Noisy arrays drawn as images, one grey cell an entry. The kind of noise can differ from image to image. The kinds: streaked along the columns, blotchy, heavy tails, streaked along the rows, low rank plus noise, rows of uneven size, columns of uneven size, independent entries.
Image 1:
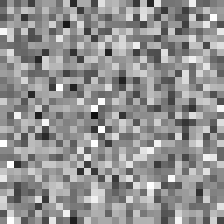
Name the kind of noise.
independent entries
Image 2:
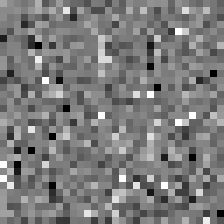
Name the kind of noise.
heavy tails
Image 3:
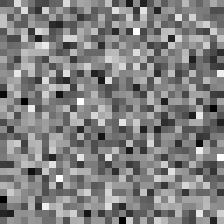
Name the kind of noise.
independent entries
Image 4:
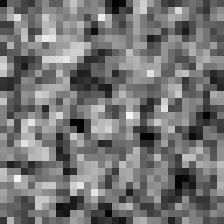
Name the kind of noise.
blotchy
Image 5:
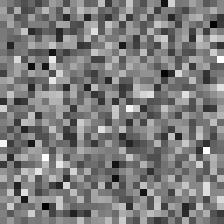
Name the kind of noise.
independent entries
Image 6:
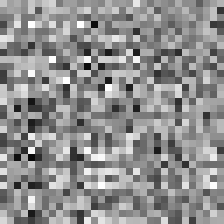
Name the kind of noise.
low rank plus noise
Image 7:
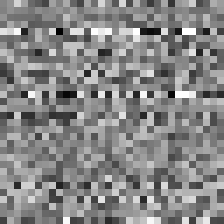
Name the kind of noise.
rows of uneven size
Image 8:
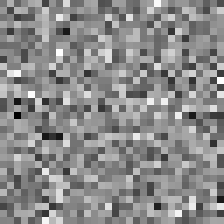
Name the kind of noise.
low rank plus noise
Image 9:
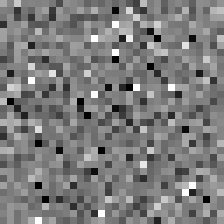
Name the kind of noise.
heavy tails
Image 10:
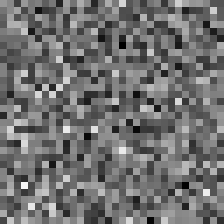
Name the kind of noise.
independent entries
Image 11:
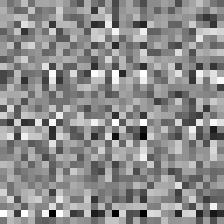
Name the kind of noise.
low rank plus noise
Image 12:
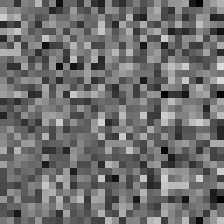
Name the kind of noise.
low rank plus noise
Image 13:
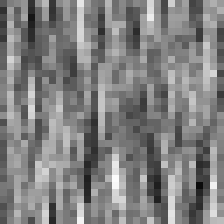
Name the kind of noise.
streaked along the columns
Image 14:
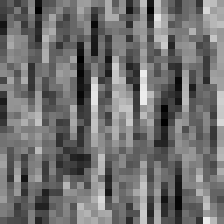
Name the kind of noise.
streaked along the columns
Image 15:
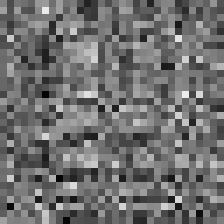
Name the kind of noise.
low rank plus noise
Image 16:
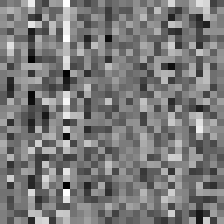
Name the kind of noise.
columns of uneven size
